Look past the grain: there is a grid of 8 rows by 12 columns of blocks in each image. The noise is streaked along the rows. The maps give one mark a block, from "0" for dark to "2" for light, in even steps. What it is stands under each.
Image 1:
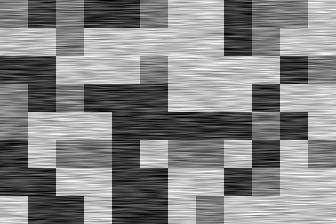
1 0 1 0 0 1 2 2 0 1 1 2
2 2 1 2 2 2 2 2 0 1 2 2
0 0 2 2 2 1 2 2 2 2 0 1
1 0 1 0 0 0 2 2 2 0 2 2
1 2 2 2 0 0 0 0 0 1 0 2
0 2 1 1 0 2 1 1 2 0 2 1
0 0 2 2 0 0 2 2 0 1 2 2
2 0 0 2 0 0 2 1 2 2 2 2
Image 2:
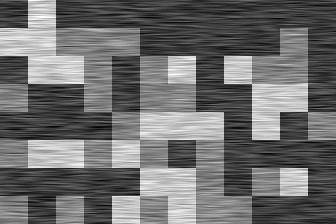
0 2 0 0 0 0 0 0 0 0 0 0
2 2 1 1 1 0 0 0 0 0 1 0
0 2 2 1 0 1 2 0 2 1 1 0
1 0 0 1 0 1 1 0 0 2 2 0
0 0 0 0 1 2 2 2 0 2 0 1
1 2 2 1 2 1 0 1 0 0 0 0
0 0 0 0 0 2 2 1 0 1 2 0
1 0 1 0 2 1 2 1 1 0 0 0
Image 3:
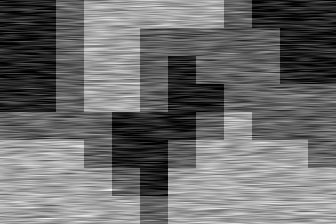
0 0 1 2 2 2 2 2 1 0 0 0
0 0 1 2 2 1 1 1 1 1 0 0
0 0 1 2 2 1 0 1 1 1 0 0
0 0 1 2 2 1 0 0 1 1 1 1
1 1 1 1 0 0 0 1 2 1 1 1
2 2 2 1 0 0 1 2 2 2 2 1
2 2 2 2 1 0 2 2 2 2 2 2
2 2 2 2 2 1 2 2 2 2 2 2
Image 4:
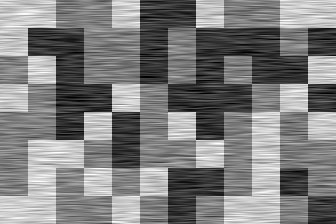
2 2 1 1 2 0 0 2 1 1 2 2
2 0 0 1 1 0 1 0 0 0 1 0
1 2 0 1 1 0 1 0 1 0 0 2
2 1 0 0 2 1 0 0 0 1 2 0
1 1 0 2 0 1 2 0 1 2 1 2
1 2 2 1 0 1 1 2 1 2 1 1
1 2 1 2 1 2 0 0 1 2 0 1
2 2 1 1 2 1 0 1 2 2 1 0
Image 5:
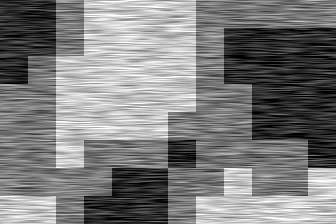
0 0 1 2 2 2 2 1 1 1 1 1
0 0 1 2 2 2 2 1 0 0 0 0
0 1 2 2 2 2 2 1 0 0 0 0
1 1 2 2 2 2 2 1 1 0 0 0
1 1 2 2 2 2 1 1 1 0 0 0
1 1 2 1 1 1 0 1 1 1 1 0
1 1 1 1 0 0 1 1 2 1 1 2
2 2 1 0 0 0 1 2 2 2 2 2
